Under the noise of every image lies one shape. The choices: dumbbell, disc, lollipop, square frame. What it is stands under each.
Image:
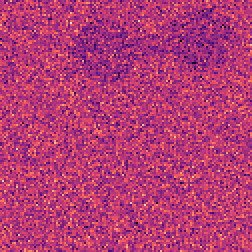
dark dumbbell
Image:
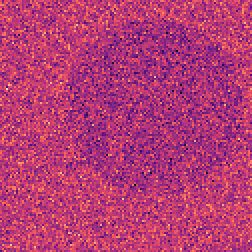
dark disc
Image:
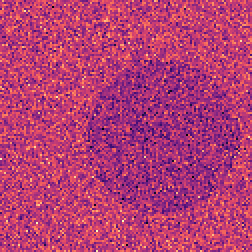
dark disc
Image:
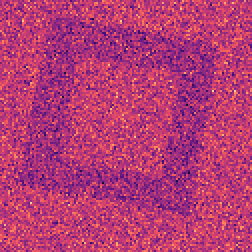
dark square frame
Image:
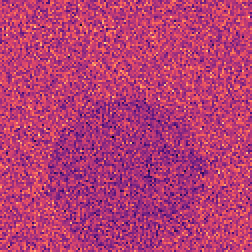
dark disc
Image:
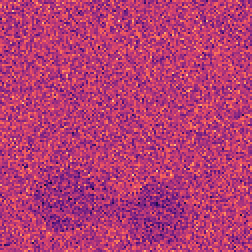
dark dumbbell
